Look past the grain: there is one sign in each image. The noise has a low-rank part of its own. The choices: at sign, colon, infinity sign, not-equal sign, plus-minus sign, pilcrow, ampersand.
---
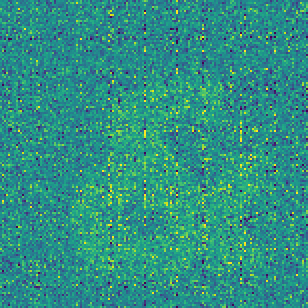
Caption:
light ampersand
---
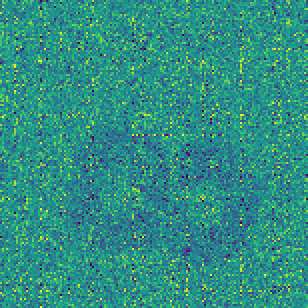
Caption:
dark infinity sign
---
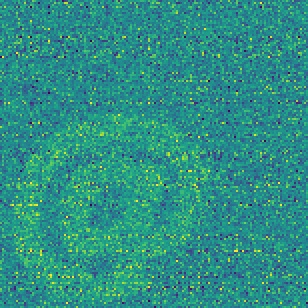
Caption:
light at sign
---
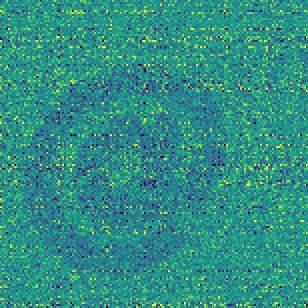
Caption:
dark at sign
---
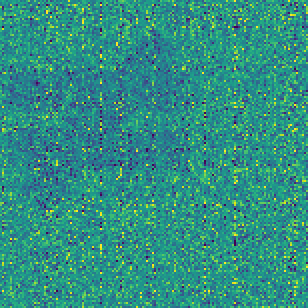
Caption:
dark not-equal sign
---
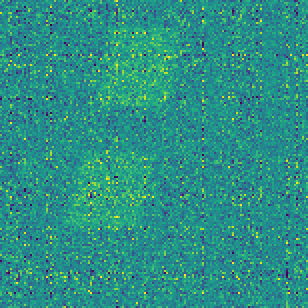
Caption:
light colon
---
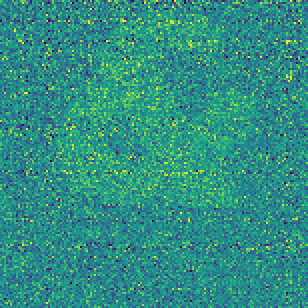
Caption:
light ampersand
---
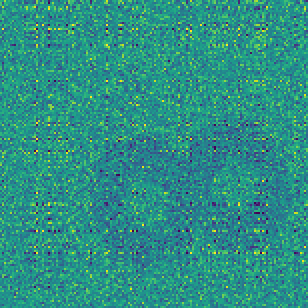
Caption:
dark infinity sign
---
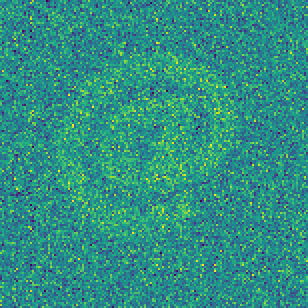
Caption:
light at sign
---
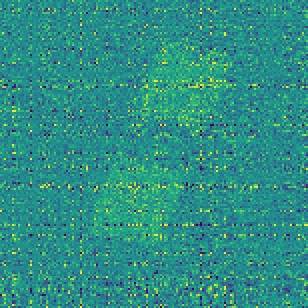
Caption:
light colon
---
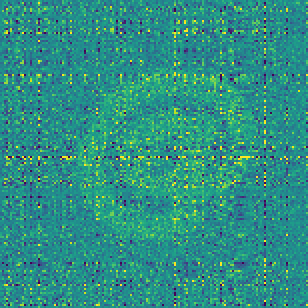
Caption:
light at sign
